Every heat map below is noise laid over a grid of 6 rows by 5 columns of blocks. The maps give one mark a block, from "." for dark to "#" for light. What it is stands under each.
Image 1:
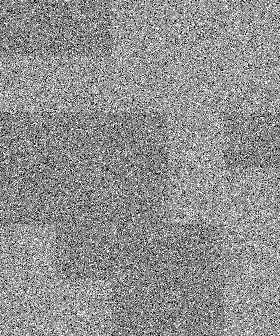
. . # # #
# # # # #
. . . # .
. . . # #
# . . . #
# # . . #
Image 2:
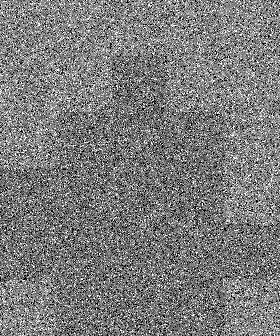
# # # # #
# # . # #
# . . . #
. . . . #
. . . . .
# . . . #
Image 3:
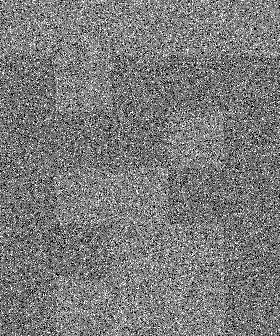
# # # # #
. # . . .
. . . # .
. # # . .
. . # # .
. # # # .
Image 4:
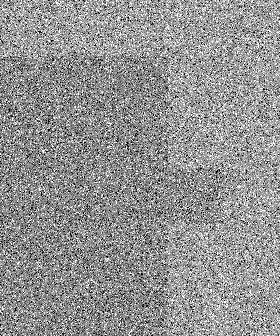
# # # # #
. . . # #
. . . # #
. . . . #
. . . # #
. . . # #
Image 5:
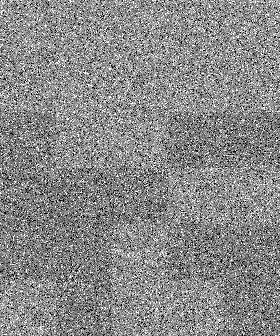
# # # # #
# # # # #
. # # . .
. . . # #
. . # . .
# . # # .
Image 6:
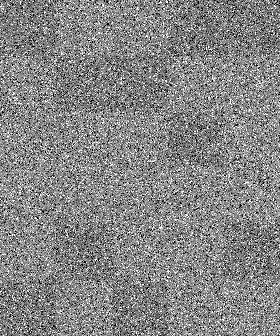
. # # . .
# . . # #
# # # . #
# # # # #
# . # # .
. # . # #
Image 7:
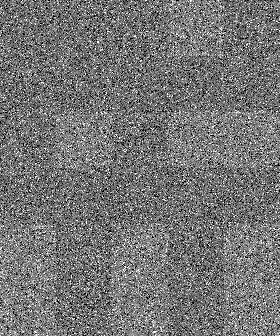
. . . # .
. . . . .
. # . # #
. . . . .
# . # . #
# . # . #
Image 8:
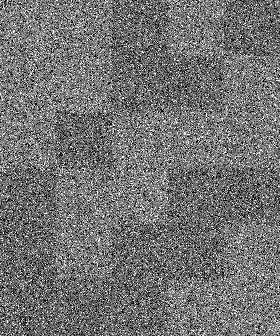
# # . # .
# # . . #
# . # # #
. # # . .
. # . . #
. . . # #
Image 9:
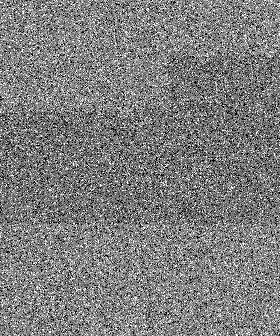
# # # # #
# # # . .
. . . . .
. . . . .
# # # # #
# # # # #
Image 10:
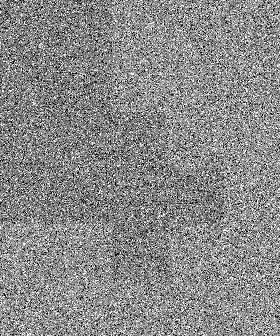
. . # # #
. . # # #
. . . # #
. . . . #
# # . # #
# # # # #
